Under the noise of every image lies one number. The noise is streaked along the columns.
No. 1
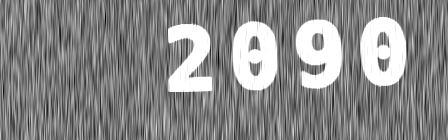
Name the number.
2090
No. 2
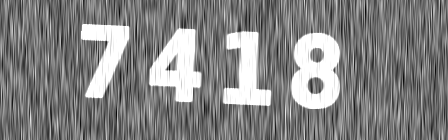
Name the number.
7418
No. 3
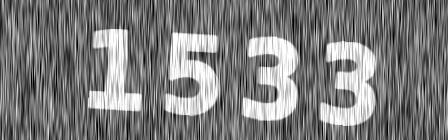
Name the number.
1533
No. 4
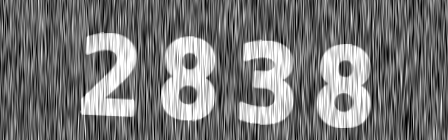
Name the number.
2838
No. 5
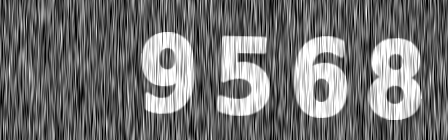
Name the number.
9568
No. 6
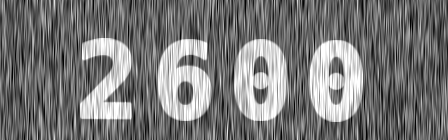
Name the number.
2600
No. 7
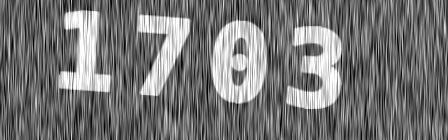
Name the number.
1703
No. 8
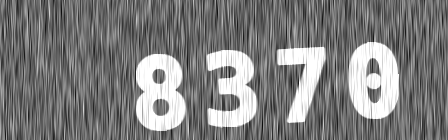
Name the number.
8370
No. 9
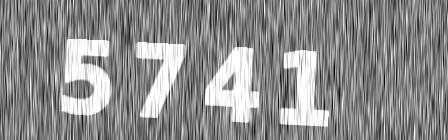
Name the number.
5741
